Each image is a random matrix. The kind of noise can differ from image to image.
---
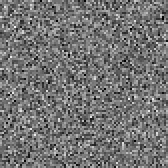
independent entries
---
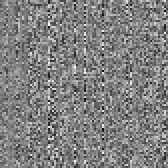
columns of uneven size
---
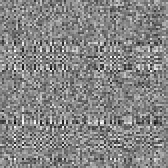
low rank plus noise
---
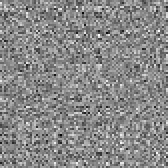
low rank plus noise
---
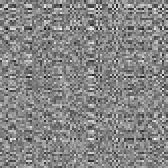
low rank plus noise
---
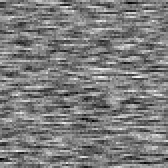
streaked along the rows
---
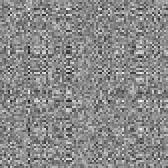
low rank plus noise
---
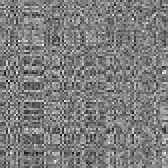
low rank plus noise
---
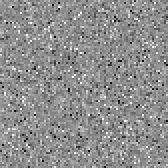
heavy tails
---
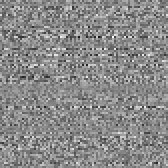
rows of uneven size
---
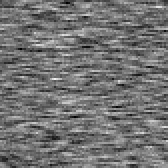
streaked along the rows
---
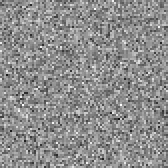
independent entries
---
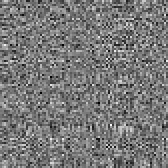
low rank plus noise
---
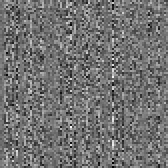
columns of uneven size
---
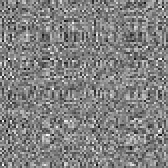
low rank plus noise
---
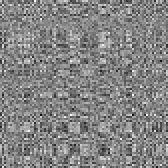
low rank plus noise
